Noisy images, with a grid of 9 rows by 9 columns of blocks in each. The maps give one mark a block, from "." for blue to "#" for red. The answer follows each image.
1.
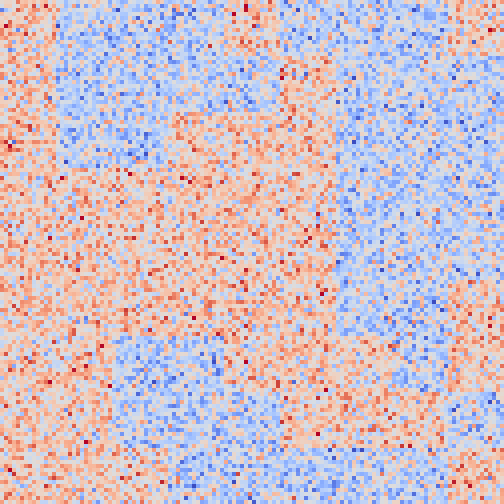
# . . . # . . . #
# . . . . # . . .
# . . # # # . . .
# # # # # # . . .
# # # # # # . . .
# # # # # # . . #
# # . . # # # . #
# # . . . # # # .
# # # . . . . . #
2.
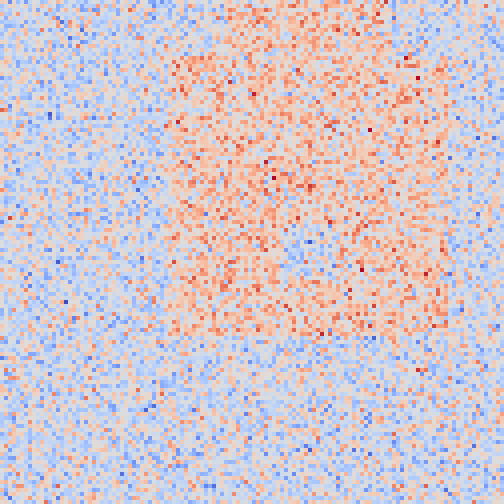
. . . . # # # . .
. . . # # # # # .
. . . # # # # # .
. . . # # # # # .
. . . # # . # # .
. . . # # # # # .
. . . . . . . . .
. . . . . . . . .
. . . . . . . . .
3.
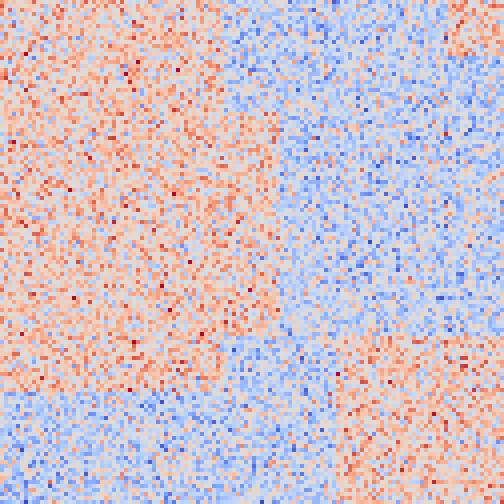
# # # # . . . . #
# # # # . . . . .
# # # # # . . . .
# # # # # . . . .
# # # # # . . . .
# # # # # . . . .
# # # # . . # # #
. . . . . . # # #
. . . . . . # # #
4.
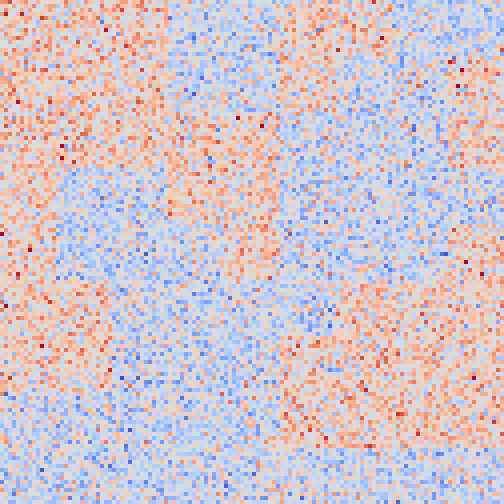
# # # . . # # . .
# # # . . # . . #
# # # # # . . . #
# . . # # . . . .
# . . . # . . . #
# # . . . . # # #
# # . . . # # # #
. . . . . # # # #
. . . . . . . . .
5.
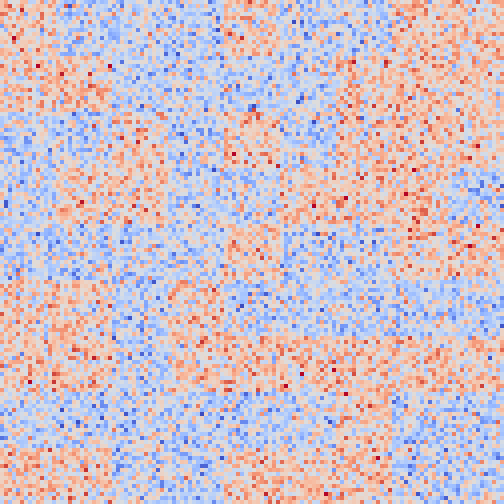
# . . . # . . # #
# # . . . . # # #
. . # . # . # # #
. # # . . # # # .
. . . . # . . # #
# # . # . . . . .
# # . # # # # # #
. . . . . . # . .
# # . . # # # . .
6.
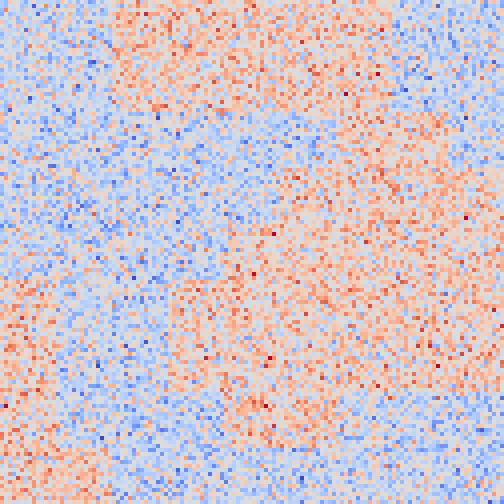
. . # # # # # . .
. . # # # # # . .
. . . . . . # # .
. . . . . # # # #
. . . . # # # # #
# . . # # # # # #
# . . # # # # # #
# . . . # # . . .
# # . . . . . . .
